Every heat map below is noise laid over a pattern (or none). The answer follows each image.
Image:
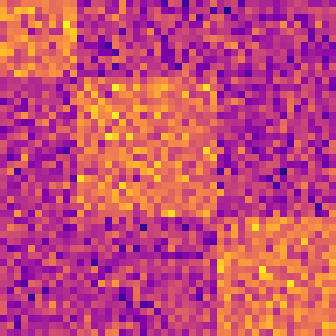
blocks along the diagonal
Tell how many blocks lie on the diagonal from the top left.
3
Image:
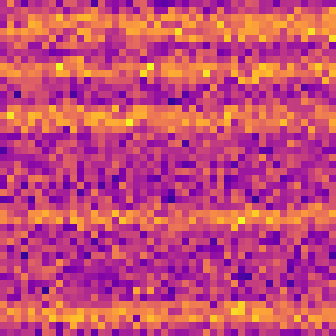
bands of rows
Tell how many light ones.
5
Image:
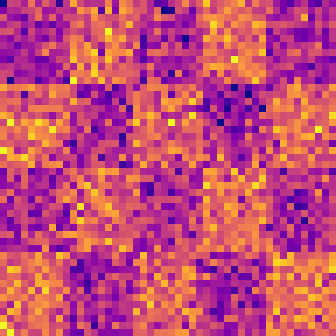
a checkerboard
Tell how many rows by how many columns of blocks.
4 by 5
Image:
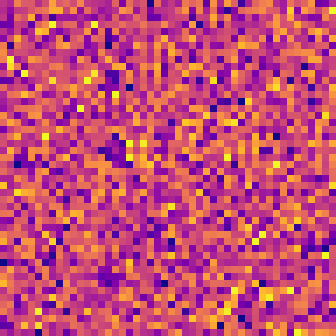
only noise
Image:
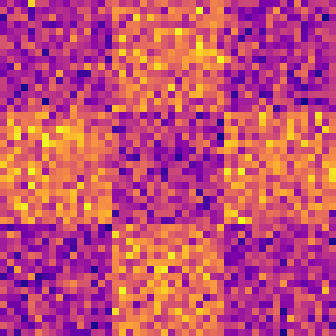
a checkerboard
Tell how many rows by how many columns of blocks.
3 by 3
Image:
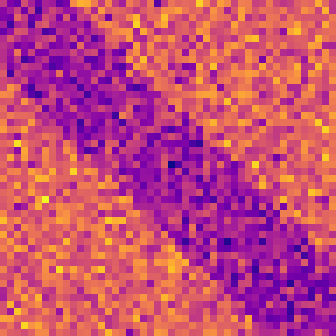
a diagonal band
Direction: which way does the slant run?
top left to bottom right
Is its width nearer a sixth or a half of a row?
a half
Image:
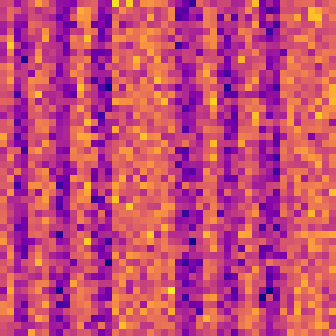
bands of columns
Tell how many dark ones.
6
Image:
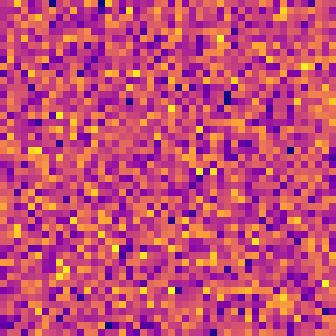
only noise
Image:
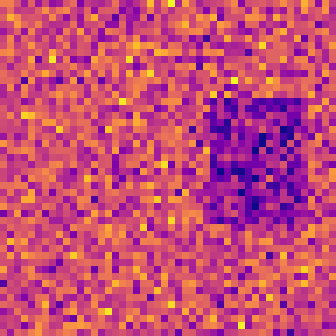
one block
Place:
middle right
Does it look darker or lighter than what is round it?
darker
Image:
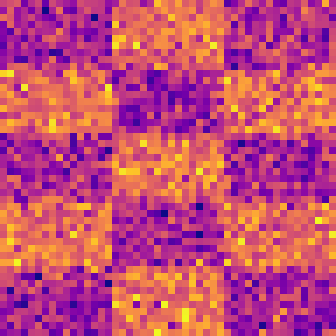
a checkerboard
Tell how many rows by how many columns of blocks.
5 by 3
